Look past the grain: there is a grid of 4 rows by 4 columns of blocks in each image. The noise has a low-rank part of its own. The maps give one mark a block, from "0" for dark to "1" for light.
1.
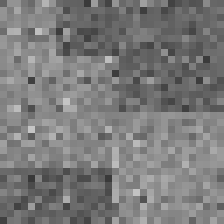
1 0 0 0
1 1 0 0
1 1 1 1
0 0 1 1
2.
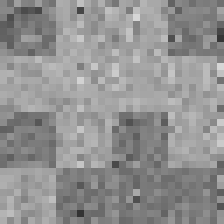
0 1 1 0
1 1 1 1
0 1 0 1
1 0 0 0
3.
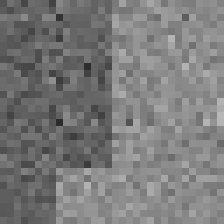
0 0 1 1
0 0 1 1
0 0 1 1
0 1 1 1
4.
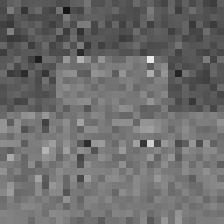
0 0 0 0
0 1 1 0
1 1 1 1
1 1 1 1
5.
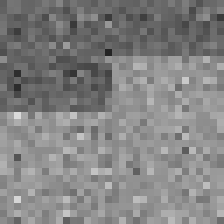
0 0 0 0
0 0 1 1
1 1 1 1
1 1 1 1
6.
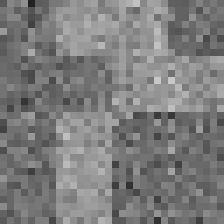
0 1 1 0
0 0 1 1
0 1 0 0
0 1 0 0
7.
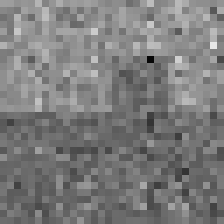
1 1 1 1
1 1 0 1
0 0 0 0
0 0 0 0
